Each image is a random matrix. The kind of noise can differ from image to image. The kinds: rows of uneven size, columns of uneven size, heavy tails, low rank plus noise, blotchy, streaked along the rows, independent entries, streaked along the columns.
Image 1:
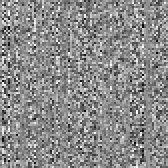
columns of uneven size
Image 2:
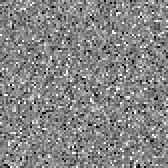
heavy tails
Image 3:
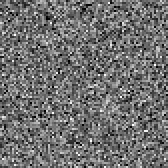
independent entries
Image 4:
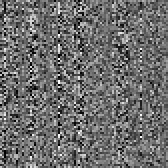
columns of uneven size
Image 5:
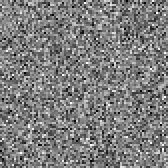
independent entries
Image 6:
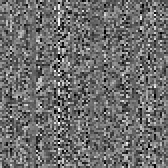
columns of uneven size
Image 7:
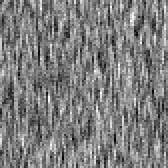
streaked along the columns
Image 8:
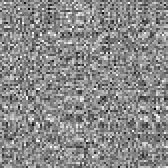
low rank plus noise
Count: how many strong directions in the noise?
one
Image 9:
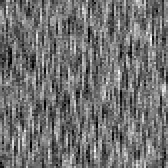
streaked along the columns
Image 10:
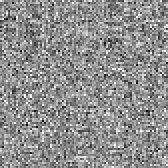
low rank plus noise
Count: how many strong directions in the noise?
five to eight
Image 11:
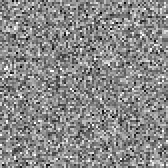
independent entries
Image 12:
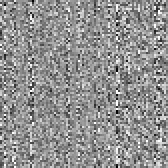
columns of uneven size
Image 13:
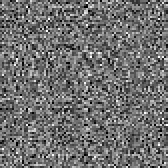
low rank plus noise
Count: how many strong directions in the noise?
three or four
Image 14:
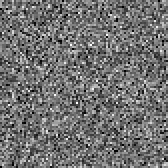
independent entries
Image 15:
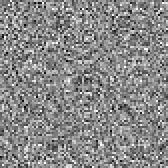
low rank plus noise
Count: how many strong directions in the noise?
three or four
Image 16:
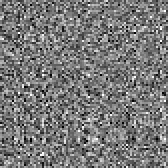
low rank plus noise
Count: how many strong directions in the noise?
three or four
